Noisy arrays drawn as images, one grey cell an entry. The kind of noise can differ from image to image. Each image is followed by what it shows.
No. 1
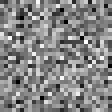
independent entries
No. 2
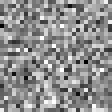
independent entries
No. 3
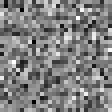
independent entries
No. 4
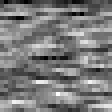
streaked along the rows
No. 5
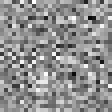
low rank plus noise
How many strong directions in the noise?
three or four
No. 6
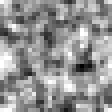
blotchy
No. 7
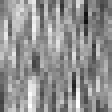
streaked along the columns
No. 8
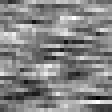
streaked along the rows
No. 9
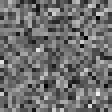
independent entries
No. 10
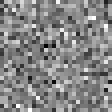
independent entries
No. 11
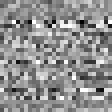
rows of uneven size
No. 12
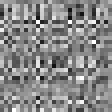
low rank plus noise
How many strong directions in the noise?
one
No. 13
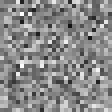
independent entries
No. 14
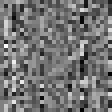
columns of uneven size
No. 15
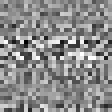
rows of uneven size
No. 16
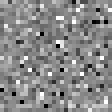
heavy tails
